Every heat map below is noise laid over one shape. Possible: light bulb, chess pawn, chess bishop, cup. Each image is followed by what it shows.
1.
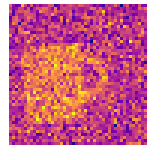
cup
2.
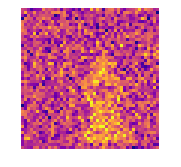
chess bishop
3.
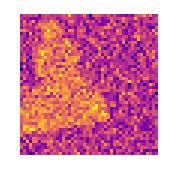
chess pawn
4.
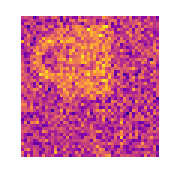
cup
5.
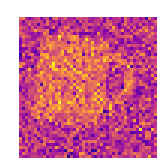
cup
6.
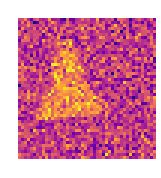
chess pawn
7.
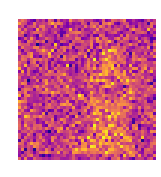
chess bishop
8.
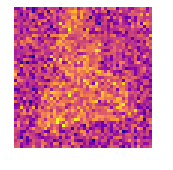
chess pawn
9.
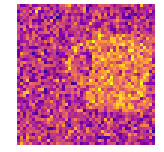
cup
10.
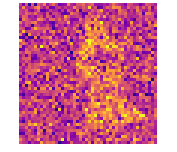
chess bishop
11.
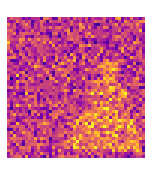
chess pawn
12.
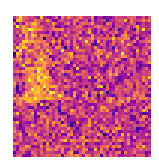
chess bishop
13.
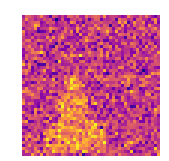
chess pawn
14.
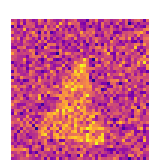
chess pawn
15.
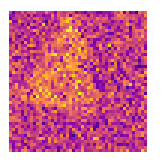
chess pawn
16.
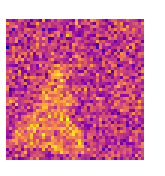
chess pawn
